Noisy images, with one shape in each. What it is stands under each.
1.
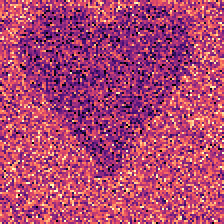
dark heart
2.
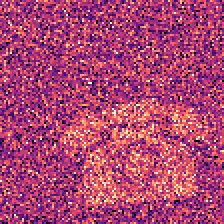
light telephone
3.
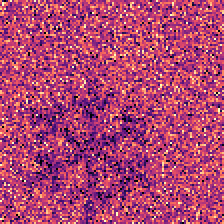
dark snowflake
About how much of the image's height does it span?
two thirds
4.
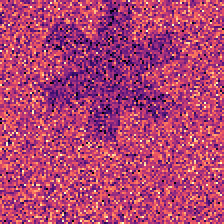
dark asterisk
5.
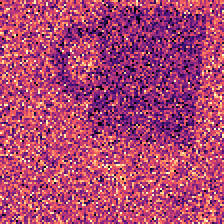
dark cup
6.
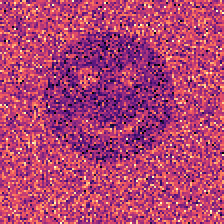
dark smiling face
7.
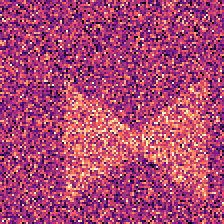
light bow tie
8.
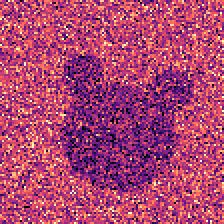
dark bear's head
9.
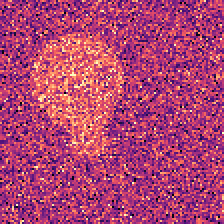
light light bulb
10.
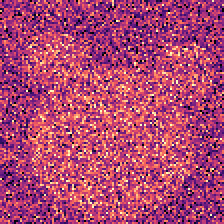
light bear's head
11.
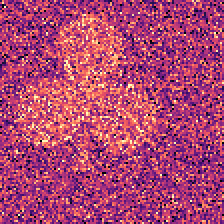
light club
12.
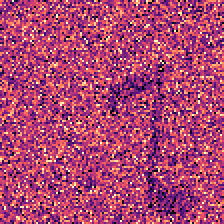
dark musical note
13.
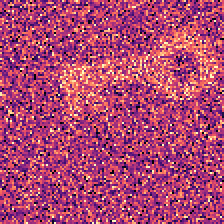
light key
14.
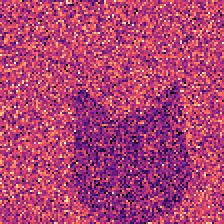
dark cat's head
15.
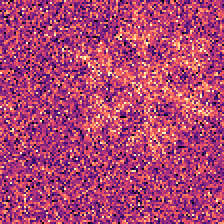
light snowflake
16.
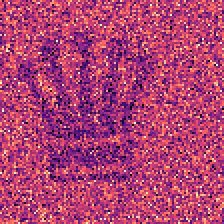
dark chess queen
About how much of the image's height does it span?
two thirds
